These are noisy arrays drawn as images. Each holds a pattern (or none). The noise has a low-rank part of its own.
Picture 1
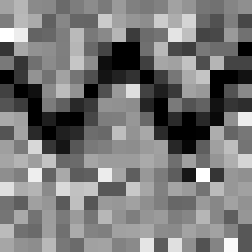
a wavy band
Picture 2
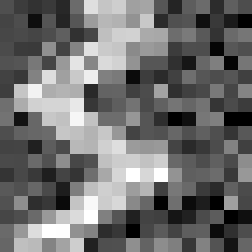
a wavy band
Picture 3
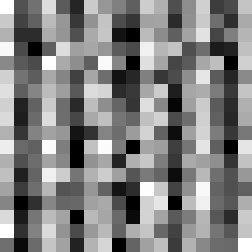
vertical stripes
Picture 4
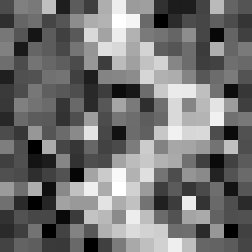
a wavy band
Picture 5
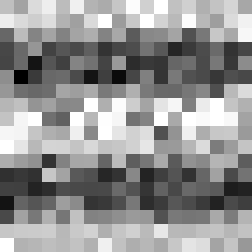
horizontal stripes
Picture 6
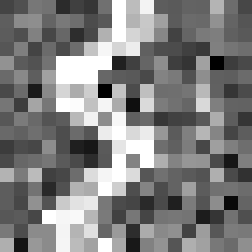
a wavy band
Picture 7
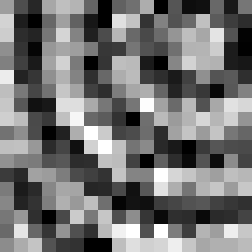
rings round one point
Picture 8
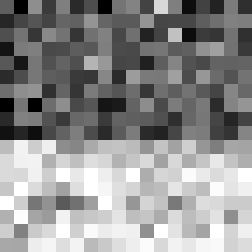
a sharp edge
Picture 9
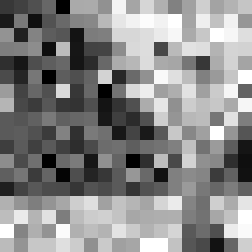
spokes from one point
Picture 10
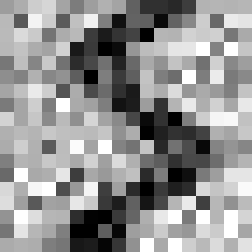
a wavy band
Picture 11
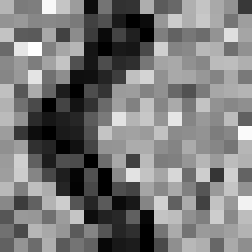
a wavy band
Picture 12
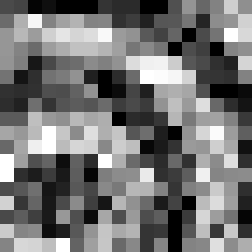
rings round one point
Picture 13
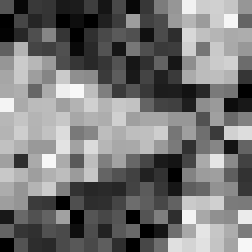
spokes from one point
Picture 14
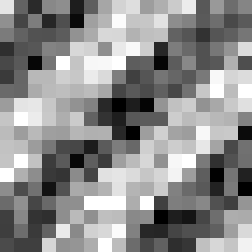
diagonal stripes
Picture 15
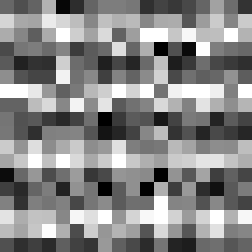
horizontal stripes
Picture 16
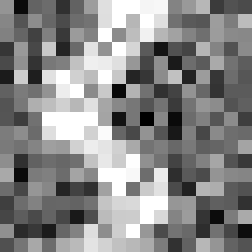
a wavy band
